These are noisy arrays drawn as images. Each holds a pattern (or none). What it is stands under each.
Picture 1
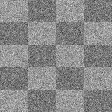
a checkerboard
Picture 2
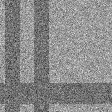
bands of rows crossing bands of columns
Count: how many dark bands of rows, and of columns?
1 and 2
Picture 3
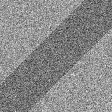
a diagonal band
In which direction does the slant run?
bottom left to top right
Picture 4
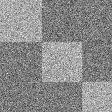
blocks along the diagonal
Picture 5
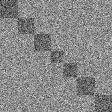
blocks along the diagonal
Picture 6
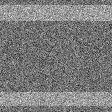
bands of rows
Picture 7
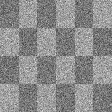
a checkerboard
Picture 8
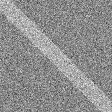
a diagonal band
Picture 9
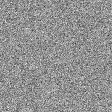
only noise
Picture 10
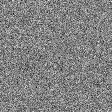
only noise
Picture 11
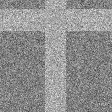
bands of rows crossing bands of columns
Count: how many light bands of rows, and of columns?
1 and 1
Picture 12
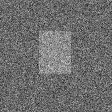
one block
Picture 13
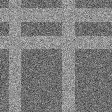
bands of rows crossing bands of columns
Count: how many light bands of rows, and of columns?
2 and 2
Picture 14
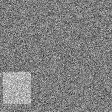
one block
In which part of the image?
bottom left
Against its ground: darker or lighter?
lighter
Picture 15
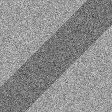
a diagonal band
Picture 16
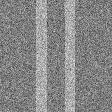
bands of columns
